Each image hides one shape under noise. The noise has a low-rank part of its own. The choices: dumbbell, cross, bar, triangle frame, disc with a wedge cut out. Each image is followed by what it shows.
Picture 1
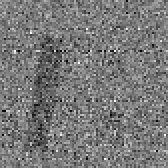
bar
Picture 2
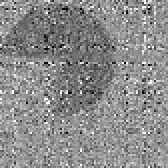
disc with a wedge cut out
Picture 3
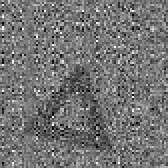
triangle frame
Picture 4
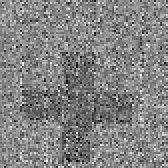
cross
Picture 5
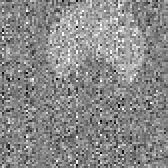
disc with a wedge cut out
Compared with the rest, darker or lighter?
lighter
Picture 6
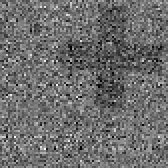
cross
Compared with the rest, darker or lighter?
darker
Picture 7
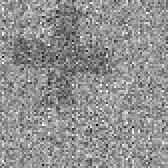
cross
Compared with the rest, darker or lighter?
darker
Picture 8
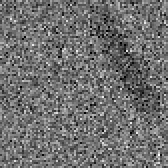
bar
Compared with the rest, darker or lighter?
darker
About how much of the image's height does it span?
two thirds
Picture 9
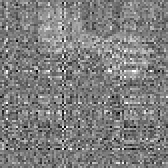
dumbbell
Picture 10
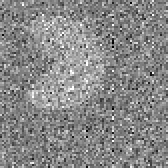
disc with a wedge cut out
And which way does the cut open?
left
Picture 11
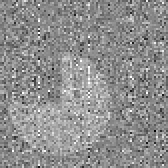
disc with a wedge cut out
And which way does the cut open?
up and left
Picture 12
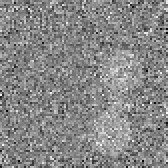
dumbbell
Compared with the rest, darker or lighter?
lighter
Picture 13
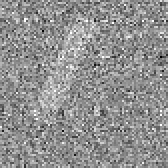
bar
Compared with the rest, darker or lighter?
lighter
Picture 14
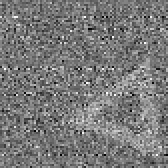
triangle frame
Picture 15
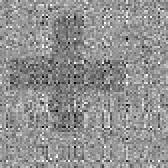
cross
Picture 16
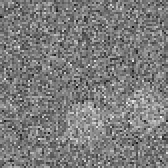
dumbbell
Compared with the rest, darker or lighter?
lighter
